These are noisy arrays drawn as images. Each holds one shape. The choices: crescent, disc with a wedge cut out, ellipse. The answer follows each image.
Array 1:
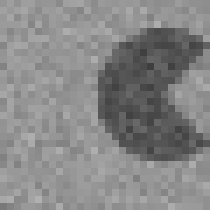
disc with a wedge cut out
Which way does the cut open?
right
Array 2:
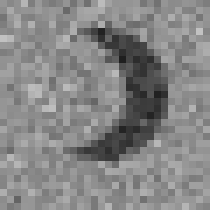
crescent
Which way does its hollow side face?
left
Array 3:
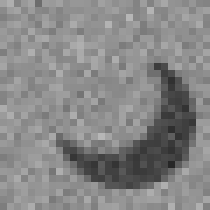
crescent
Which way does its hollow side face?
up and left
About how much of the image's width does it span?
two thirds
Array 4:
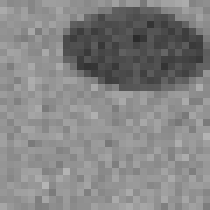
ellipse
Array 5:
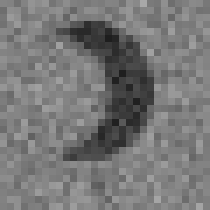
crescent
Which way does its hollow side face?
left
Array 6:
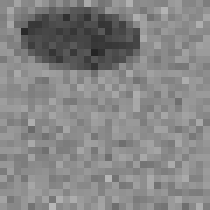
ellipse
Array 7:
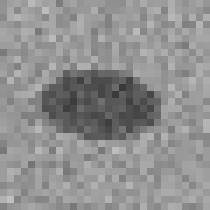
ellipse
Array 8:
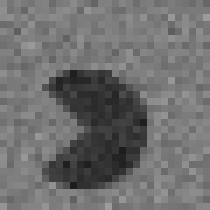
disc with a wedge cut out
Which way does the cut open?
left
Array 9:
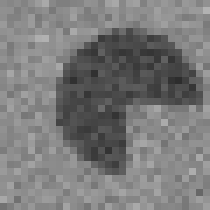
disc with a wedge cut out
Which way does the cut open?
down and right
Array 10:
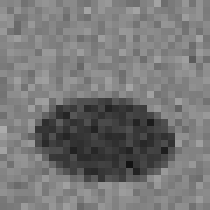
ellipse
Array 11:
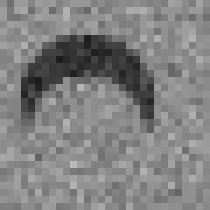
crescent
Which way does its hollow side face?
down
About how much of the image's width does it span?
two thirds
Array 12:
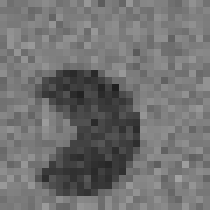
disc with a wedge cut out
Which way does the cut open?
left
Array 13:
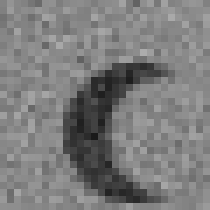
crescent
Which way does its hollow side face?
right
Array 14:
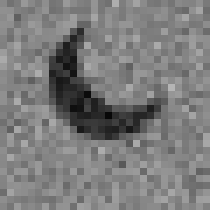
crescent
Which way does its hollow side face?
up and right
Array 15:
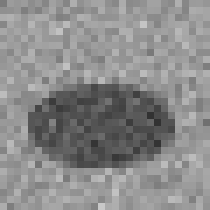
ellipse
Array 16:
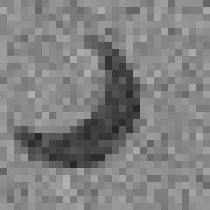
crescent
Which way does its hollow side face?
up and left
